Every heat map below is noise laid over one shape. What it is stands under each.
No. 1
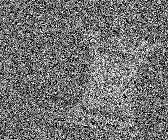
chess rook
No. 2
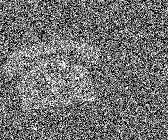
telephone
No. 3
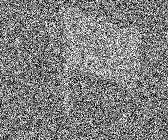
flag
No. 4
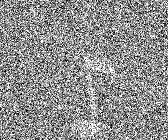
musical note
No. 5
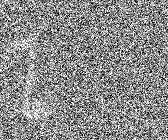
musical note
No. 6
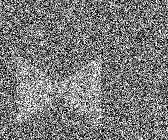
bow tie
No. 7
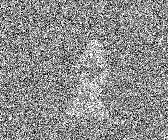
chess bishop
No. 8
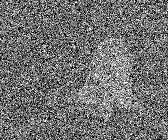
bell
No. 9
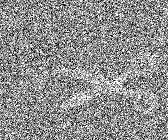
pair of scissors
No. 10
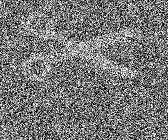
pair of scissors
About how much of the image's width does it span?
two thirds
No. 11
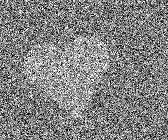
heart
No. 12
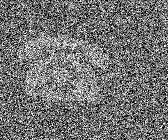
telephone
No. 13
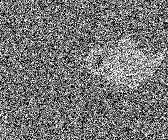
teapot
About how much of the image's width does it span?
half
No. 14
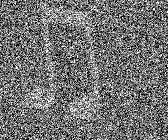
pair of musical notes
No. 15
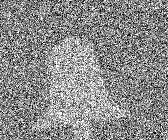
bell
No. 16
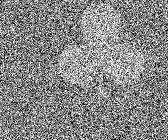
club
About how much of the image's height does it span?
two thirds
